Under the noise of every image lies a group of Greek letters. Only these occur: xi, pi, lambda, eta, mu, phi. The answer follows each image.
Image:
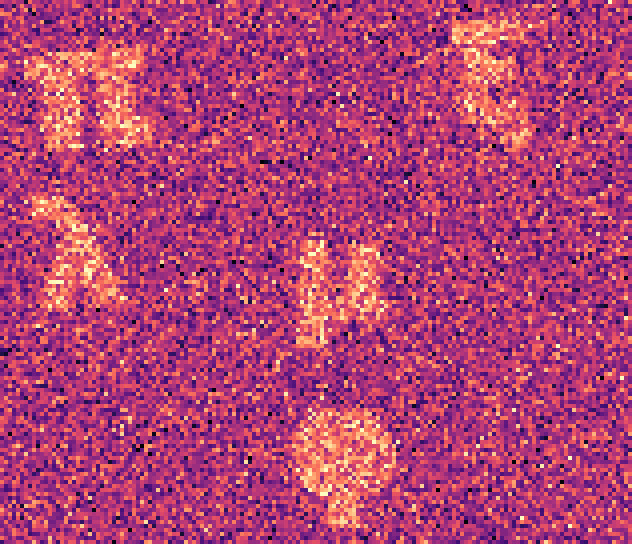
top left: pi; top right: xi; middle left: lambda; centre: mu; bottom middle: phi
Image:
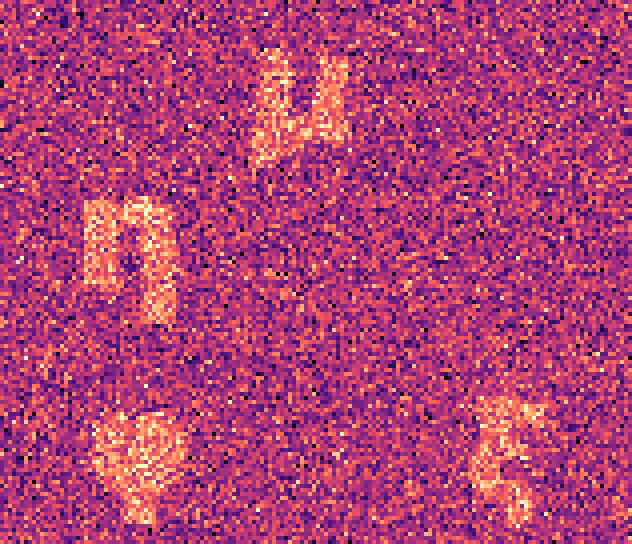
top middle: mu; middle left: eta; bottom left: phi; bottom right: xi
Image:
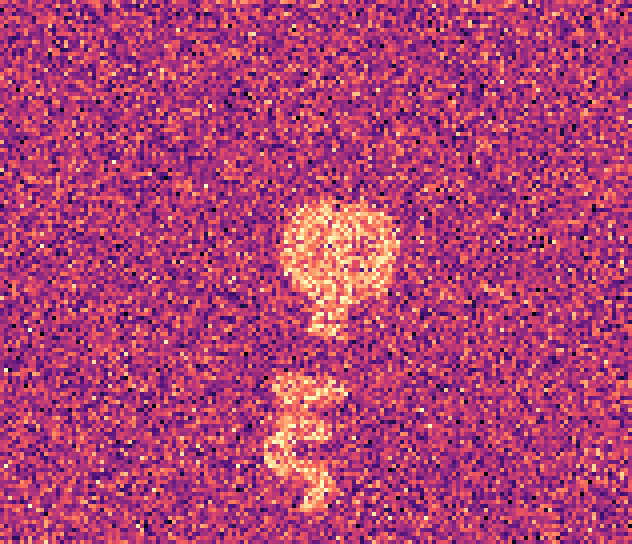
centre: phi; bottom middle: xi
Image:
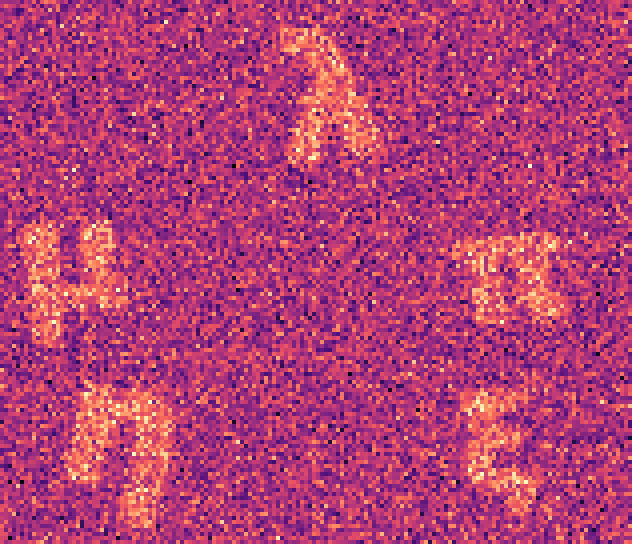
top middle: lambda; middle left: mu; middle right: pi; bottom left: eta; bottom right: xi
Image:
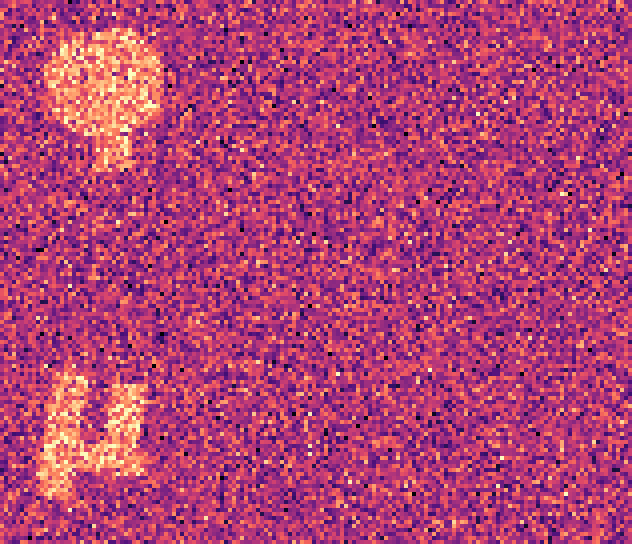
top left: phi; bottom left: mu
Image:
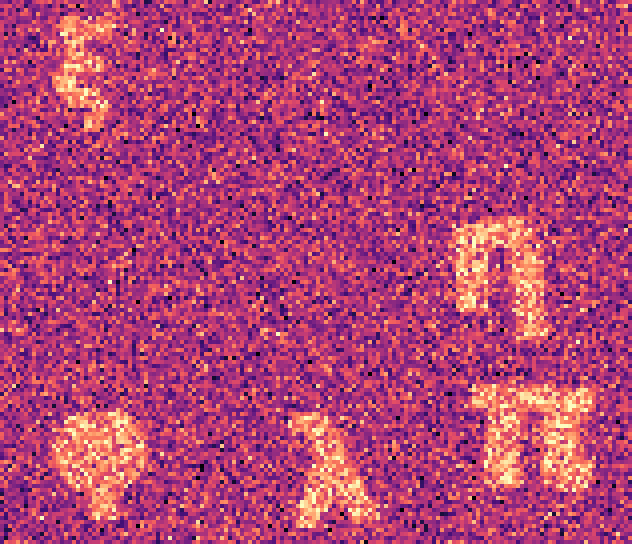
top left: xi; middle right: eta; bottom left: phi; bottom middle: lambda; bottom right: pi
